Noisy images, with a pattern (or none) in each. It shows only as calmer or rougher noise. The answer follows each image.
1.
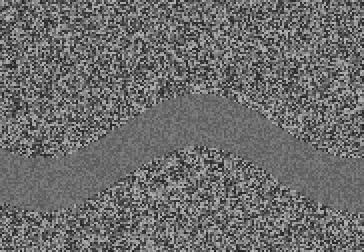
a wavy band
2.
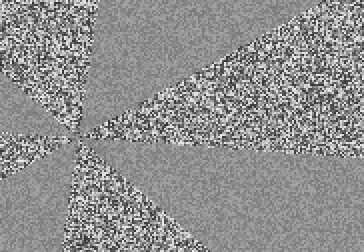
spokes from one point
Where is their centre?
middle left
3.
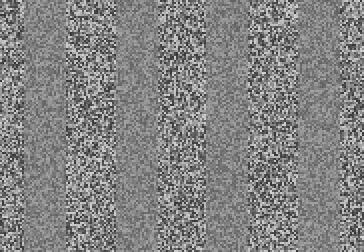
vertical stripes
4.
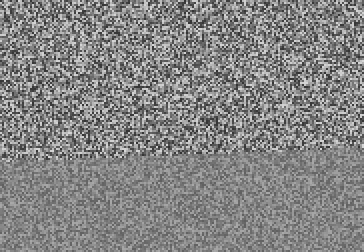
a sharp edge
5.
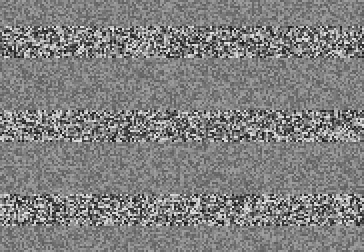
horizontal stripes
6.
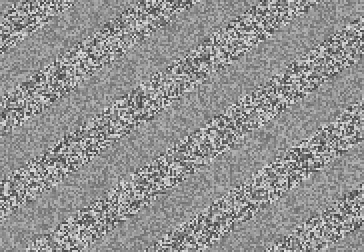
diagonal stripes
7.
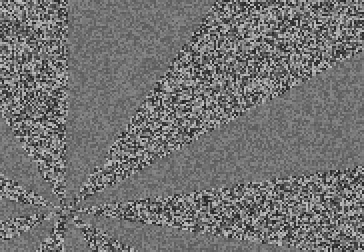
spokes from one point
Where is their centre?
bottom left
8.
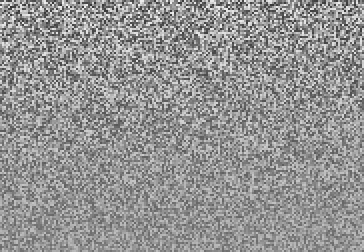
a smooth slope
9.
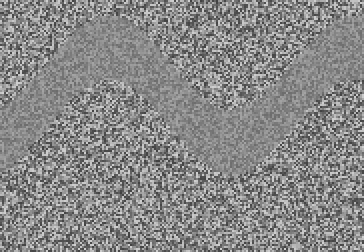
a wavy band
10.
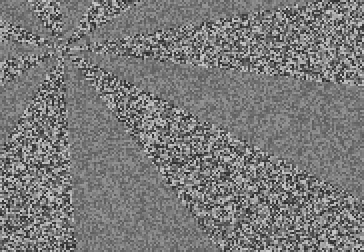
spokes from one point
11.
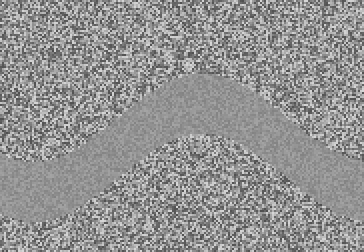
a wavy band
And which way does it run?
left to right
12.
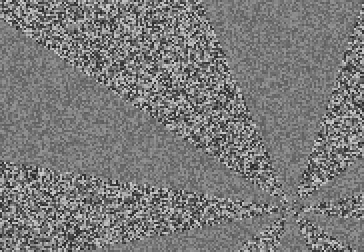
spokes from one point
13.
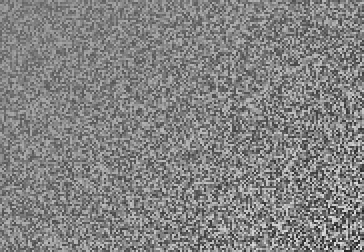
a smooth slope
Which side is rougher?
bottom right
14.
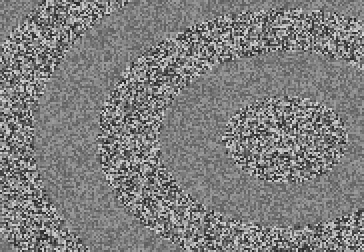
rings round one point
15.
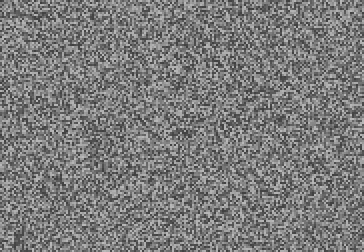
only noise
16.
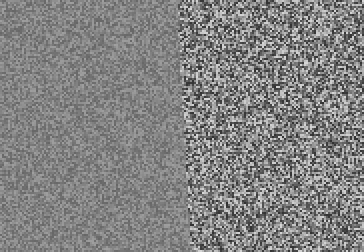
a sharp edge
